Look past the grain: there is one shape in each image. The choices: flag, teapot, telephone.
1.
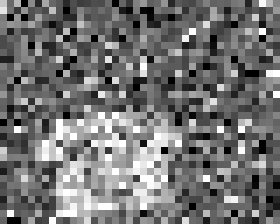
telephone
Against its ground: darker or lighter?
lighter
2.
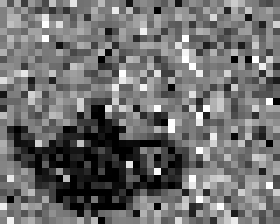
teapot
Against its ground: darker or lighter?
darker
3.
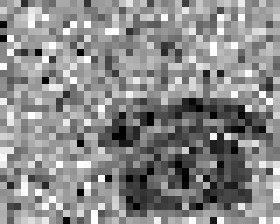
telephone
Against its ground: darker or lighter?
darker
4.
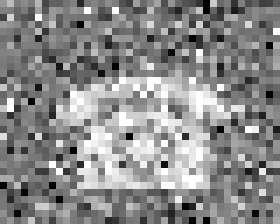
telephone
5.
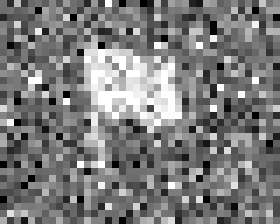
flag
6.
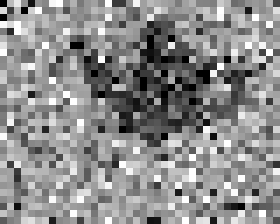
teapot
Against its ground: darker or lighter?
darker
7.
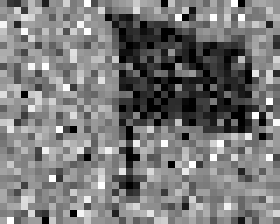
flag
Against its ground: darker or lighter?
darker
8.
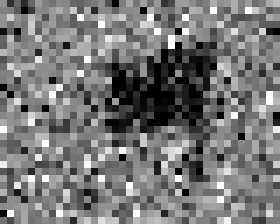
flag
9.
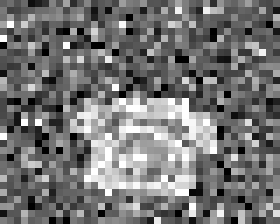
telephone
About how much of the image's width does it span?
half
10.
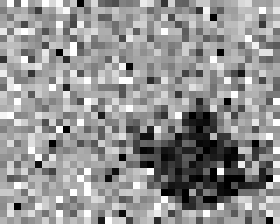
teapot
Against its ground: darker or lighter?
darker
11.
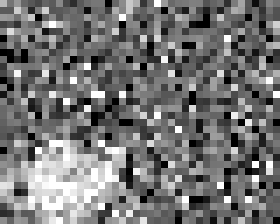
teapot
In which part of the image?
bottom left
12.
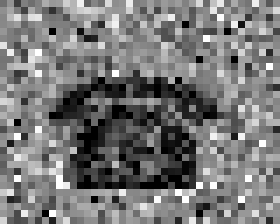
telephone
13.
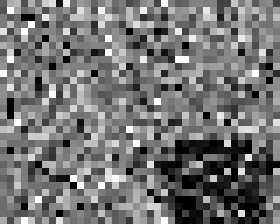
telephone
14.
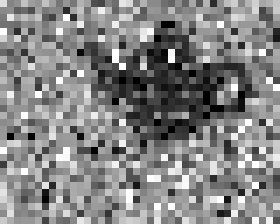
teapot
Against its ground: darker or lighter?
darker
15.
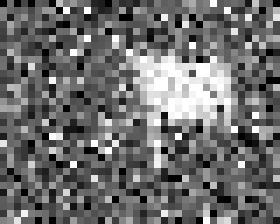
flag
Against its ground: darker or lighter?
lighter
